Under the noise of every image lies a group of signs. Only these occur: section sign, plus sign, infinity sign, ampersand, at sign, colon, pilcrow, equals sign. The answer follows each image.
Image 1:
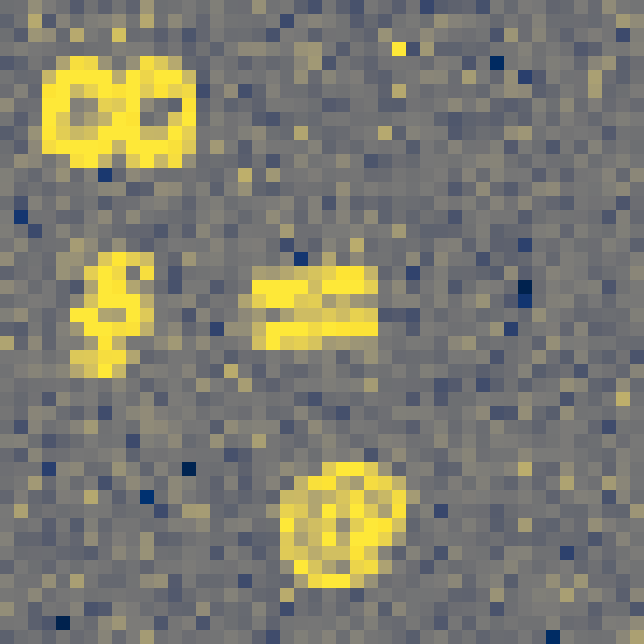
top left: infinity sign; middle left: section sign; centre: equals sign; bottom middle: at sign
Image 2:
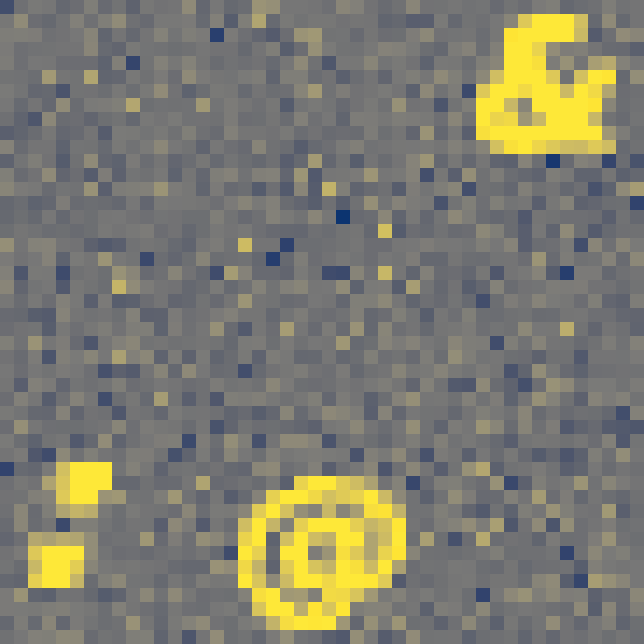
top right: ampersand; bottom left: colon; bottom middle: at sign
